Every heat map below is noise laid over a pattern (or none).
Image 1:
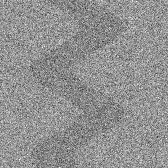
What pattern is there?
a wavy band
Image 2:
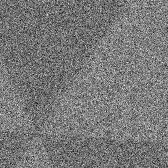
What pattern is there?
spokes from one point
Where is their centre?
bottom left
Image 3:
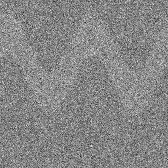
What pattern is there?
a wavy band
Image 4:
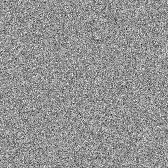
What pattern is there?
only noise
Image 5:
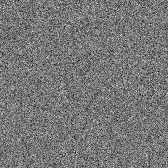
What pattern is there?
only noise
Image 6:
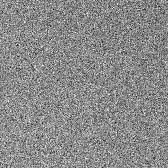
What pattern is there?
a smooth slope
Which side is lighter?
bottom left
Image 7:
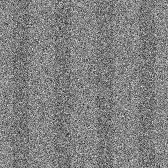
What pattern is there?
vertical stripes
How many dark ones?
4
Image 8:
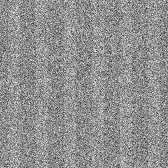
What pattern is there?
vertical stripes
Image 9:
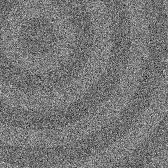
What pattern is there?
rings round one point
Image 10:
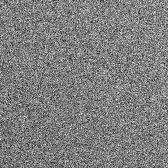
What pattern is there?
a smooth slope
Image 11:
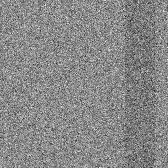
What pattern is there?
one vertical stripe
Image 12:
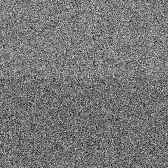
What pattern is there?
a sharp edge
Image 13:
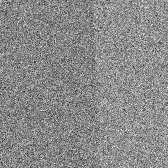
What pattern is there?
a sharp edge
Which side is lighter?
right
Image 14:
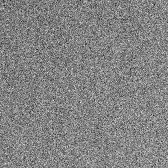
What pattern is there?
a smooth slope
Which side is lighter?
bottom right
